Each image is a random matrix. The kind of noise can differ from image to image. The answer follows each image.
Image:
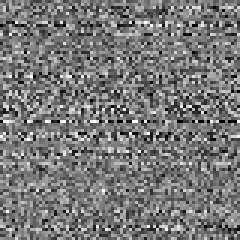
rows of uneven size
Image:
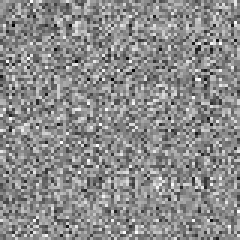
low rank plus noise
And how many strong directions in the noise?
two
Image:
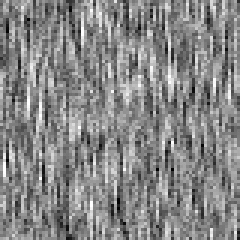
streaked along the columns
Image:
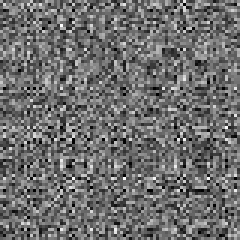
low rank plus noise
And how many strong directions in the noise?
two
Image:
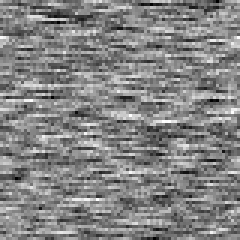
streaked along the rows
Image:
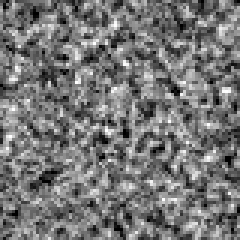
blotchy
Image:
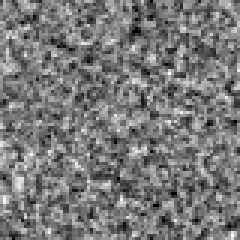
blotchy
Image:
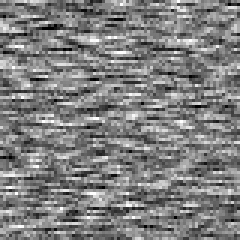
streaked along the rows
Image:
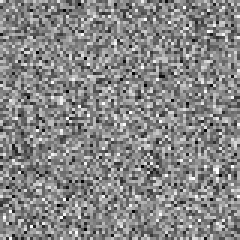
independent entries
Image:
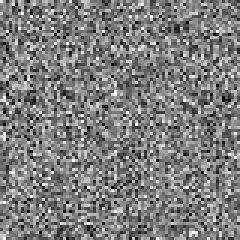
low rank plus noise
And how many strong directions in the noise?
five to eight
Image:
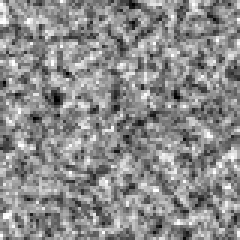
blotchy
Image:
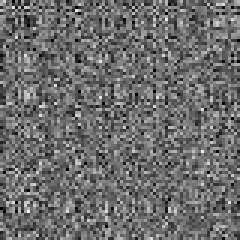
low rank plus noise
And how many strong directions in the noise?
one
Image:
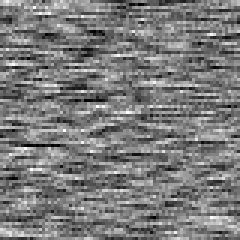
streaked along the rows
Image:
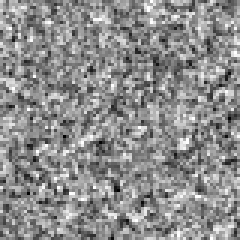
blotchy
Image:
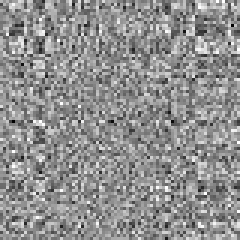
low rank plus noise
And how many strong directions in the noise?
one
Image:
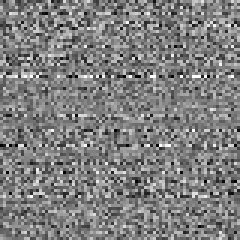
rows of uneven size
